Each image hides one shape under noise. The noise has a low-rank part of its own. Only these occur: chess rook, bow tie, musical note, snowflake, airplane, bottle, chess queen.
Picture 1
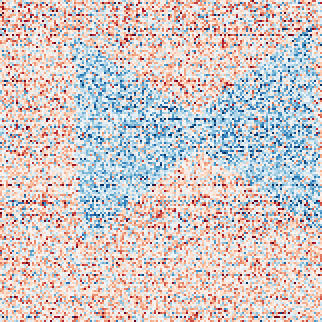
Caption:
blue bow tie
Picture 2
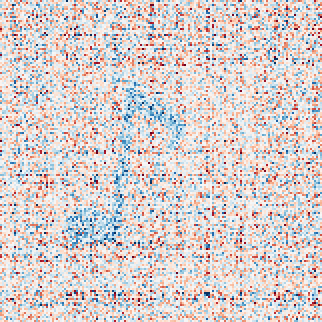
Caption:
blue musical note
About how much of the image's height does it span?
half
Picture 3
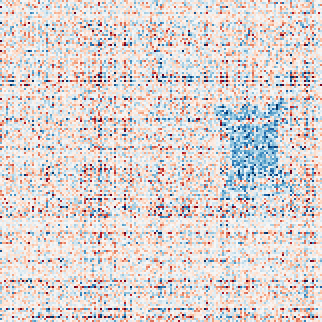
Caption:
blue chess rook, middle right
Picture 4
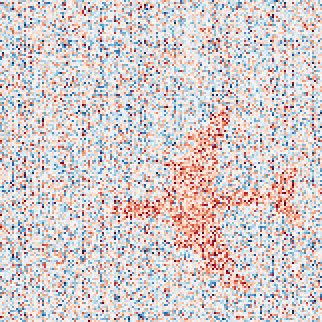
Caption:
red airplane
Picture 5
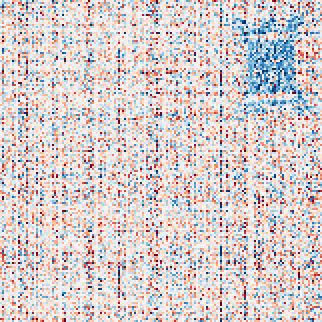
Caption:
blue chess rook, top right
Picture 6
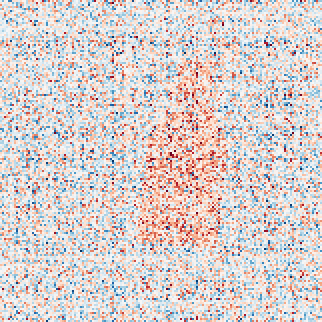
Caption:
red bottle
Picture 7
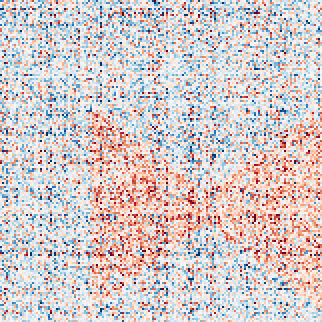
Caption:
red bow tie
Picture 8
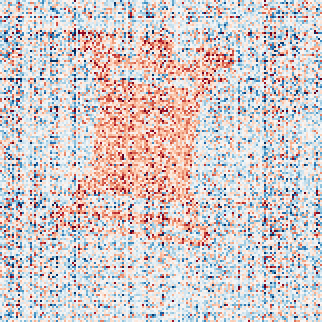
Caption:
red chess rook
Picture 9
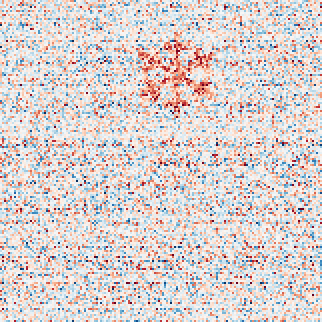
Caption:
red snowflake, top middle
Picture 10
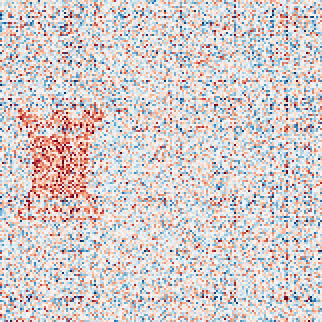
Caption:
red chess rook, middle left
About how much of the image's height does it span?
a third
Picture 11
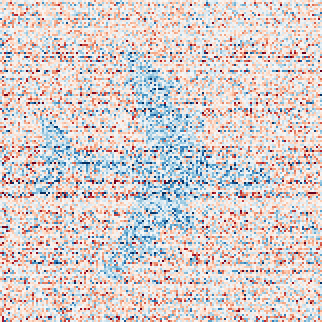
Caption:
blue airplane
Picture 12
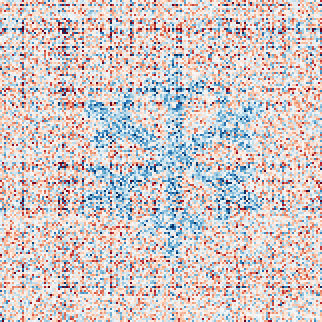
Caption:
blue snowflake
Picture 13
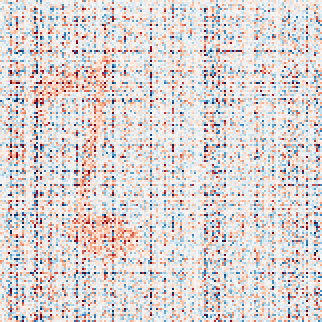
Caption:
red musical note
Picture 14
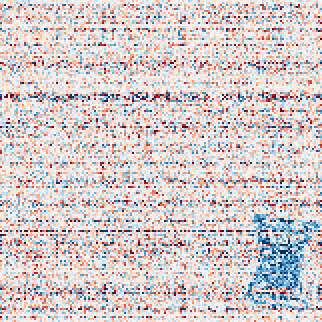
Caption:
blue chess rook, bottom right
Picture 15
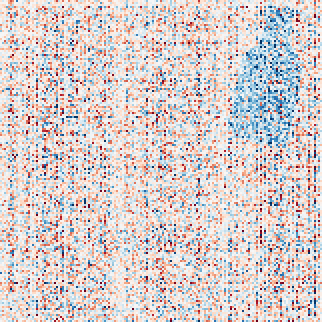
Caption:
blue bottle, top right
